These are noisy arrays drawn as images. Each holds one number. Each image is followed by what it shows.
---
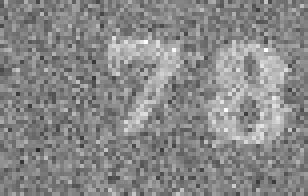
78
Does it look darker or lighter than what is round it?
lighter
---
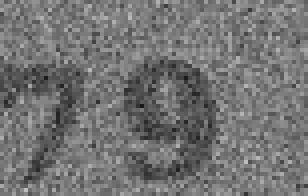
79
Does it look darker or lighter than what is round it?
darker
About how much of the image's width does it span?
two thirds
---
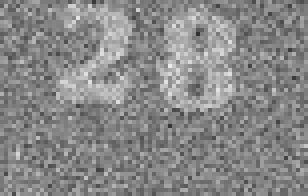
28
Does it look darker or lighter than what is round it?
lighter
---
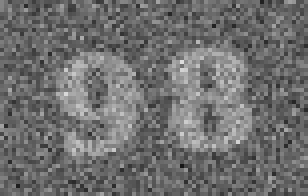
98
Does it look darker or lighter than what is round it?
lighter
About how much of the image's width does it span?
two thirds
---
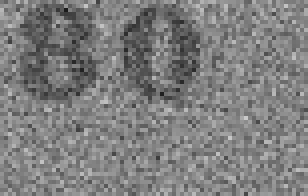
80
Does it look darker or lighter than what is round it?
darker
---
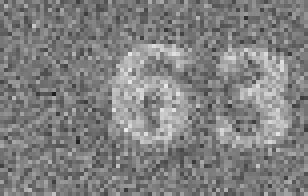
63
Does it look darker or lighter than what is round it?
lighter
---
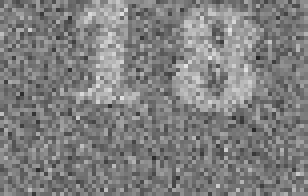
18
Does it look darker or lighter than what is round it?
lighter
